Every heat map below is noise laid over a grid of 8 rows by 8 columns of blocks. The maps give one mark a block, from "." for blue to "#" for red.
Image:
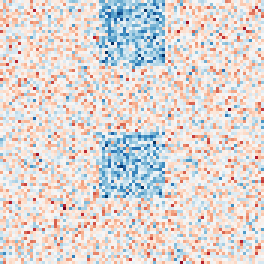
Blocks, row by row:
# # # . . # # #
# # # . . # # #
# # # # # # # #
# # # # # # # #
# # # . . # # #
# # # . . # # #
# # # # # # # #
# # # # # # # #
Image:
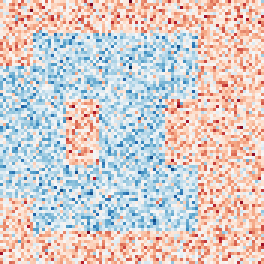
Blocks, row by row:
# # # # # # # #
# . . . . . # #
. . . . . . # #
. . # . . # # #
. . # . . # # #
. . . . . . # #
# . . . . . # #
# # # # # # # #
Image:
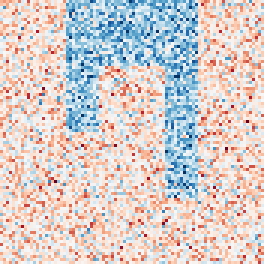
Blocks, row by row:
# # . . . . # #
# # . . . . # #
# # . # # . # #
# # . # # . # #
# # # # # . # #
# # # # # . # #
# # # # # # # #
# # # # # # # #
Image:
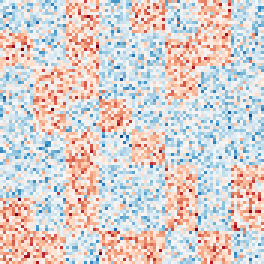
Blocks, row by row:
. . # . # . # .
# . # . . # # .
. # # . . # . .
. # . # . . . .
. . # . # . . .
. . # . . # . #
# . # . . # . #
# # . # # . # .
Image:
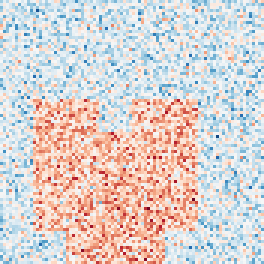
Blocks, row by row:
. . . . . . . .
. . . . . . . .
. . . . . . . .
. # # . # # . .
. # # # # # . .
. # # # # # . .
. # # # # # . .
. . # # # . . .
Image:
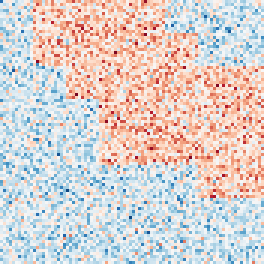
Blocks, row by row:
. # # # # . . .
. # # # # # . .
. . # # # # # #
. . . # # # # #
. . . # # # # #
. . . . . . # #
. . . . . . . .
. . . . . . . .
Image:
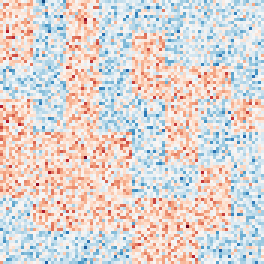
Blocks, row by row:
# . # . . . . .
# . # . # . . .
. . # . # # # .
# . # . . # . #
# # # # . # . .
# # # # . . # .
. # # # # # # .
. . . . # # . .
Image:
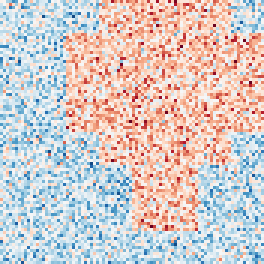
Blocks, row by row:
. . . # # # # .
. . # # # # # #
. . # # # # # #
. . # # # # # #
. . . # # # # .
. . . . # # . .
. . . . # # . .
. . . . . . . .
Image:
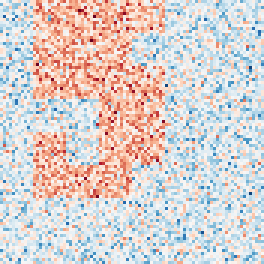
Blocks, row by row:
. # # # # . . .
. # # # . . . .
. # # # # . . .
. . . # # . . .
. # . # # . . .
. # # # . . . .
. . . . . . . .
. . . . . . . .
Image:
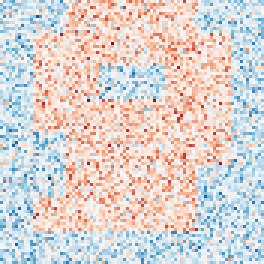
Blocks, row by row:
. . # # # # . .
. # # # # # # .
. # # . . # # .
. # # # # # # .
. . # # # # # .
. . # # # # . .
. # # # # # . .
. . . . . . . .
